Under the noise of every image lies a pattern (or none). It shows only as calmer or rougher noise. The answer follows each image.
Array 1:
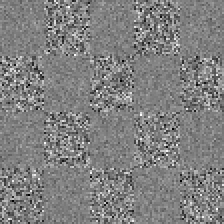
a checkerboard
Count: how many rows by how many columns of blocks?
4 by 5
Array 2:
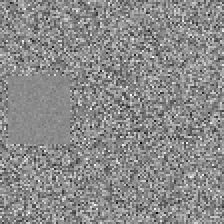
one block
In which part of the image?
middle left
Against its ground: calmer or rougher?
calmer
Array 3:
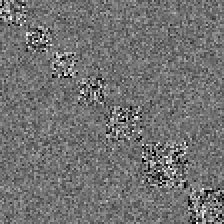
blocks along the diagonal
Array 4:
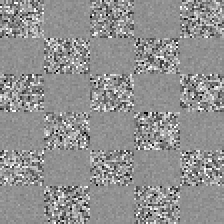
a checkerboard
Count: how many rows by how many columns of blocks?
6 by 5
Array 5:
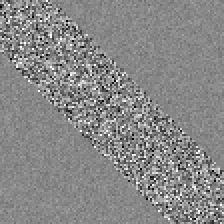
a diagonal band
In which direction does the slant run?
top left to bottom right
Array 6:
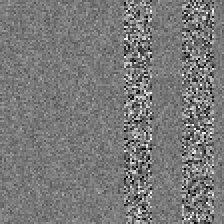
bands of columns
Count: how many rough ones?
2
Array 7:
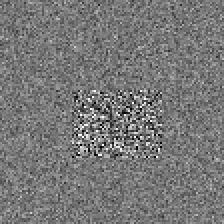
one block
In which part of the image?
centre
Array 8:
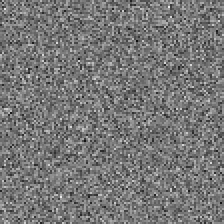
only noise
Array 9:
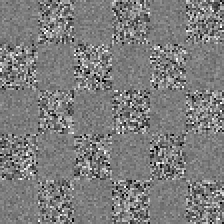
a checkerboard
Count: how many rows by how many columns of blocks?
5 by 6
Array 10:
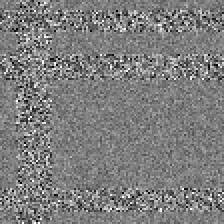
bands of rows crossing bands of columns
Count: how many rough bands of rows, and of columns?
3 and 1
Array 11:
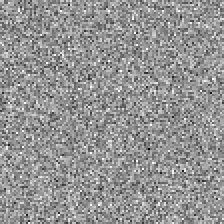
only noise
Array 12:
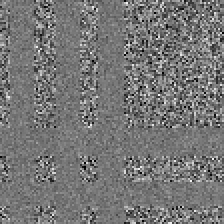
bands of rows crossing bands of columns
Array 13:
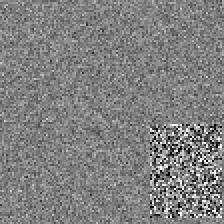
one block
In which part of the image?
bottom right
